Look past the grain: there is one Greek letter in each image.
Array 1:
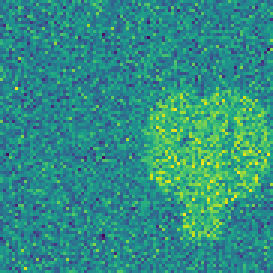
light phi
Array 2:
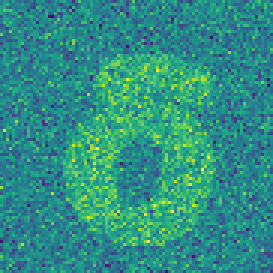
light delta
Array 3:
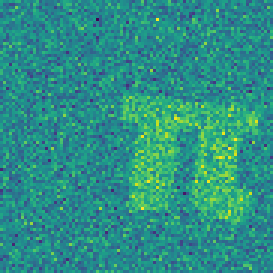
light pi
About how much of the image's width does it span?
half
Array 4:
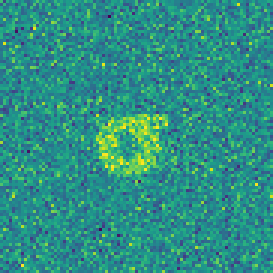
light sigma, centre
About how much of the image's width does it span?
a quarter
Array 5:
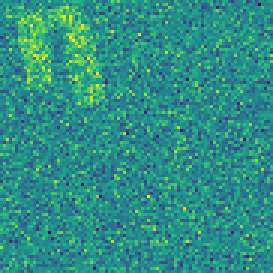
light eta, top left
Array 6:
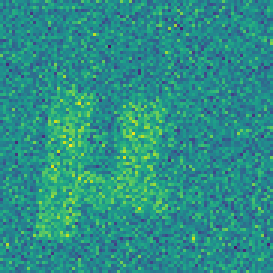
light mu
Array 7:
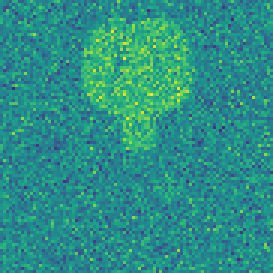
light phi
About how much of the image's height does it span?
half
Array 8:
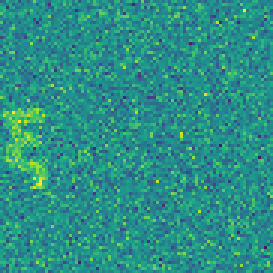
light xi, middle left
